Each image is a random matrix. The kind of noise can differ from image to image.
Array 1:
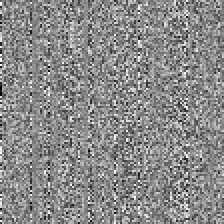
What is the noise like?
columns of uneven size
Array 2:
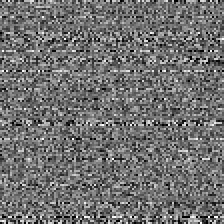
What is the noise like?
rows of uneven size
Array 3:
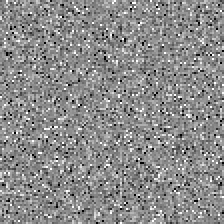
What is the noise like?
heavy tails
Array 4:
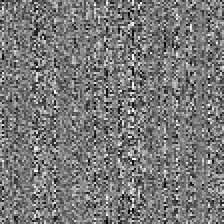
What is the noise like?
columns of uneven size
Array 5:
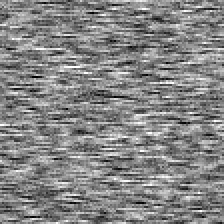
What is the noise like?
streaked along the rows
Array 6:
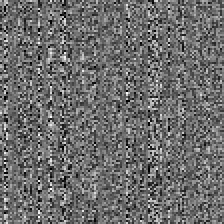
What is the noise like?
columns of uneven size
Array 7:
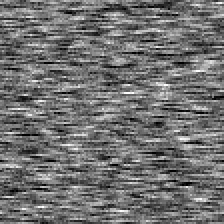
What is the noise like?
streaked along the rows
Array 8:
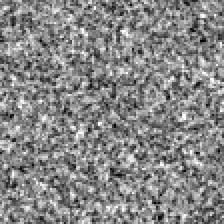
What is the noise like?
blotchy
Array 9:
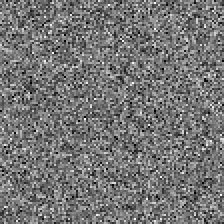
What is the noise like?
independent entries
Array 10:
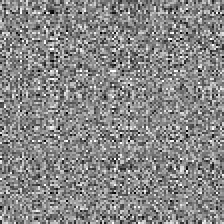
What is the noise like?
low rank plus noise
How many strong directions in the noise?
three or four
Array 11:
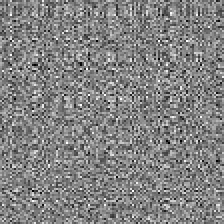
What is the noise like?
low rank plus noise
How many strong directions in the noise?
one
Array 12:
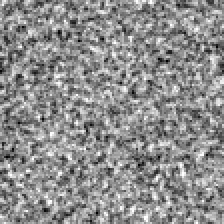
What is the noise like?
blotchy
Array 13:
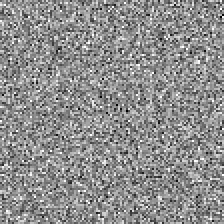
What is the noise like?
independent entries
